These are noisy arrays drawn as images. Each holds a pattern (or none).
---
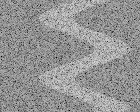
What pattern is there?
a wavy band
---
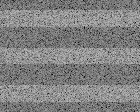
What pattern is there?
horizontal stripes
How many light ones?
3
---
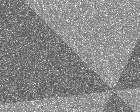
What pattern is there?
spokes from one point
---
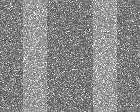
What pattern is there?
vertical stripes
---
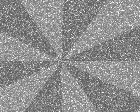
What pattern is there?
spokes from one point
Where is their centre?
centre
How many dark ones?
6
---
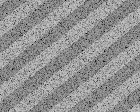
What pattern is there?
diagonal stripes
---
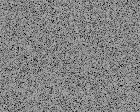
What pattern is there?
only noise
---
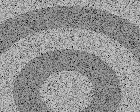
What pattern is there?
rings round one point
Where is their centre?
bottom middle
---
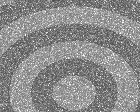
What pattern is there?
rings round one point
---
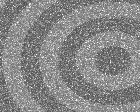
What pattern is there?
rings round one point
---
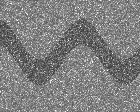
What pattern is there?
a wavy band
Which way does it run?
left to right
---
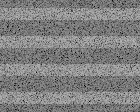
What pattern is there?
horizontal stripes
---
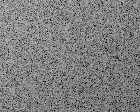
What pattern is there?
a smooth slope
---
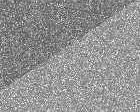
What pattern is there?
a sharp edge
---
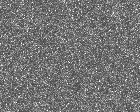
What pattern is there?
only noise
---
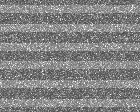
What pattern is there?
horizontal stripes
